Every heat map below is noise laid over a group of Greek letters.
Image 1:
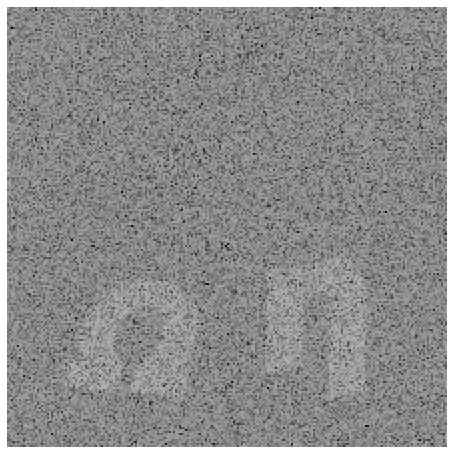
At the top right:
nothing
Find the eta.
bottom right
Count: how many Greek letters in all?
2
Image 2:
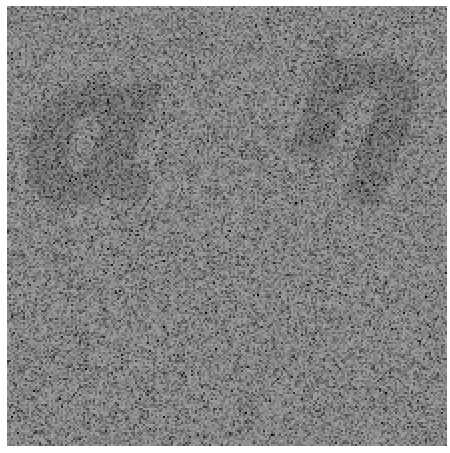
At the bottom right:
nothing
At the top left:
alpha
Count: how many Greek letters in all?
2
